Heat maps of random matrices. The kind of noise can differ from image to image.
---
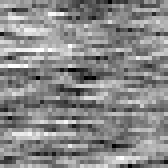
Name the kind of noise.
streaked along the rows
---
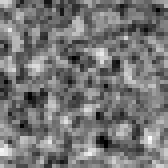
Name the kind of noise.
blotchy
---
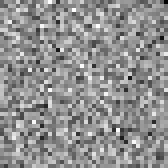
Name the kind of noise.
independent entries
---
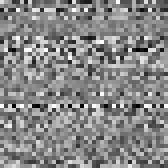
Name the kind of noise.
rows of uneven size
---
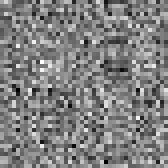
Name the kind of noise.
low rank plus noise
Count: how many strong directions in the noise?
three or four
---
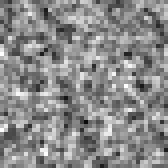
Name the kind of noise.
blotchy
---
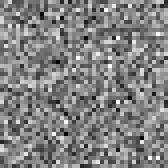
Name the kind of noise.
independent entries
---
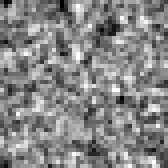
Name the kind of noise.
blotchy
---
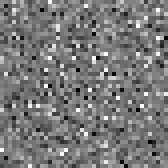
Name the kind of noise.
heavy tails
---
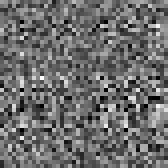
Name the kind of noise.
low rank plus noise
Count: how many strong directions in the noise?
two
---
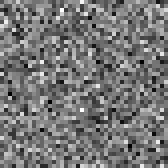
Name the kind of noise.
independent entries
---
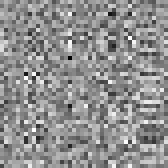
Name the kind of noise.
low rank plus noise
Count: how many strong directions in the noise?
two
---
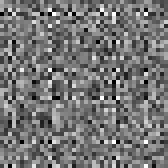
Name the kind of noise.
low rank plus noise
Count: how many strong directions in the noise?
one
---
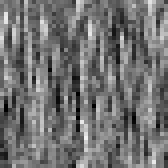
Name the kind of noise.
streaked along the columns
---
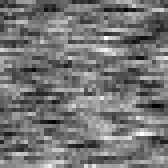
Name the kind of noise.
streaked along the rows
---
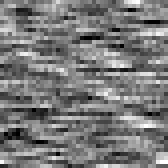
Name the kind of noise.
streaked along the rows
